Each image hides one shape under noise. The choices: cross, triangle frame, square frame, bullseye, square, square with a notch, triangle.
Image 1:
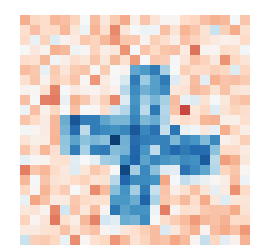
cross
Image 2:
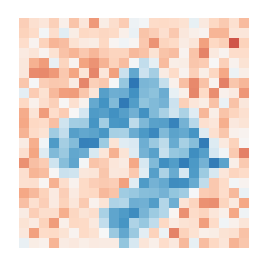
square with a notch
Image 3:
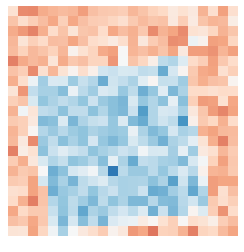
square
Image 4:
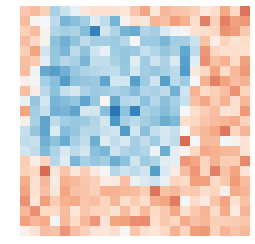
square
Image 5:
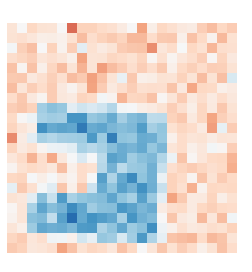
square with a notch
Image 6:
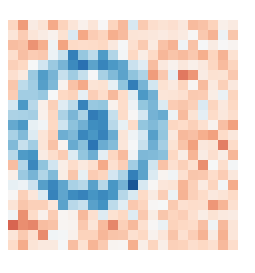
bullseye
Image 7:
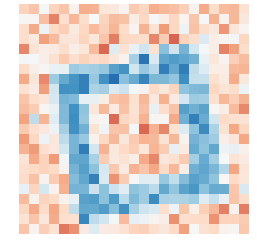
square frame
